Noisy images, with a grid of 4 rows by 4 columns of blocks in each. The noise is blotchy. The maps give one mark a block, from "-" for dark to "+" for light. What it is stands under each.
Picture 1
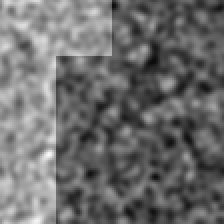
++--
+---
+---
+---
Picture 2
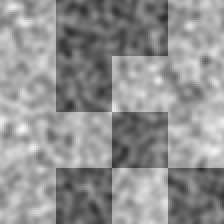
+--+
+-++
++-+
+-+-
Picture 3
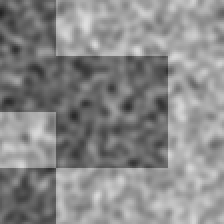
-+++
---+
+--+
-+++
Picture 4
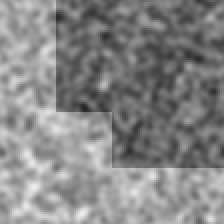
+---
+---
++--
++++
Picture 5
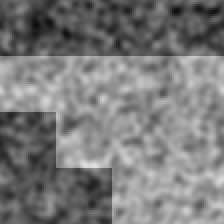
----
++++
-+++
--++
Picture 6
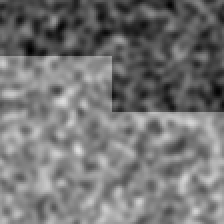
----
++--
++++
++++
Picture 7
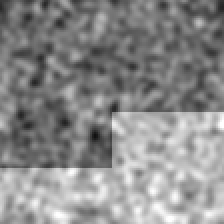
----
----
--++
++++
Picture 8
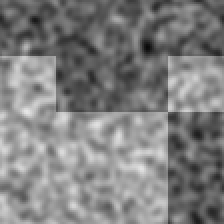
----
+--+
+++-
+++-
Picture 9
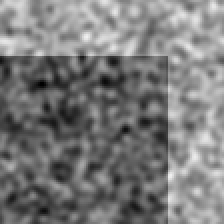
++++
---+
---+
---+
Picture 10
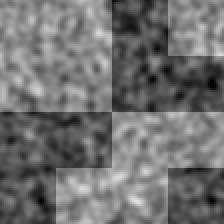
++-+
++--
--++
-++-
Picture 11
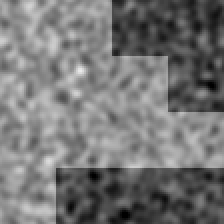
++--
+++-
++++
+---
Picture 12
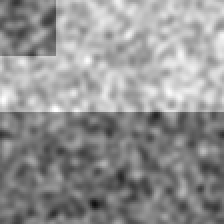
-+++
++++
----
----
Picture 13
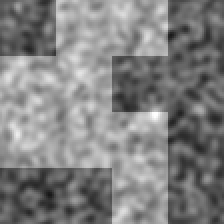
-++-
++--
+++-
--+-
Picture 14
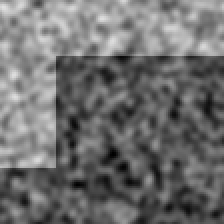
++++
+---
+---
----
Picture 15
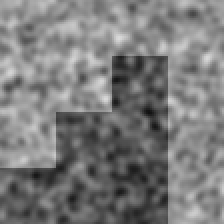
++++
++-+
+--+
---+
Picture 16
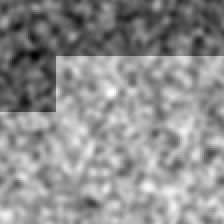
----
-+++
++++
++++
